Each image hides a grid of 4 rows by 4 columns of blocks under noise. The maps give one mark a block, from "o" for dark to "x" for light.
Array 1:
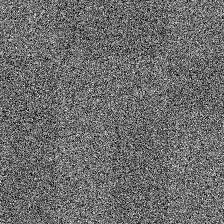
x o o x
o x x o
o x o x
o x o x
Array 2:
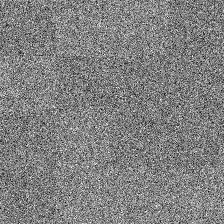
o x x o
x o o o
o x o o
o x x x
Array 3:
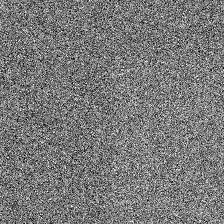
o o o o
o o x x
o o x x
o o x x
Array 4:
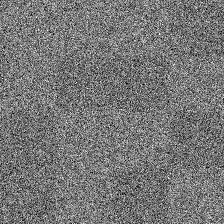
x x x o
x o o x
o x x o
o x o x
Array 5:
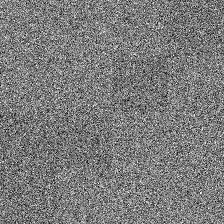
x x x o
x x o x
o o x x
o x x x
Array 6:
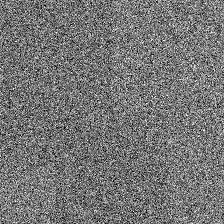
o o x x
o o x x
o o o x
x o o x
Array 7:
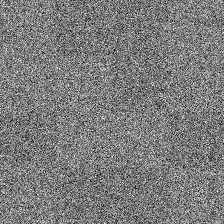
x o o x
x x o x
o x x o
x o o x
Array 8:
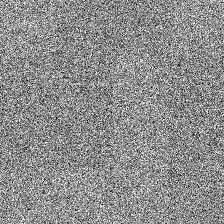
x o o x
o o x o
o o x o
x x x o
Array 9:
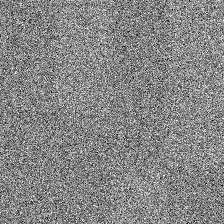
o x o x
o x o x
o o o x
o o x o
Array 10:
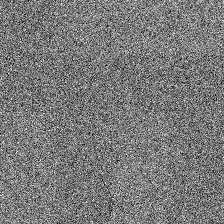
o x x x
o o o o
x o x o
x o x o
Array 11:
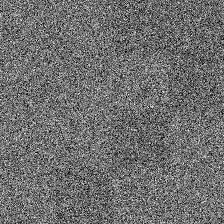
x x o o
x x x o
x x o x
x o x x
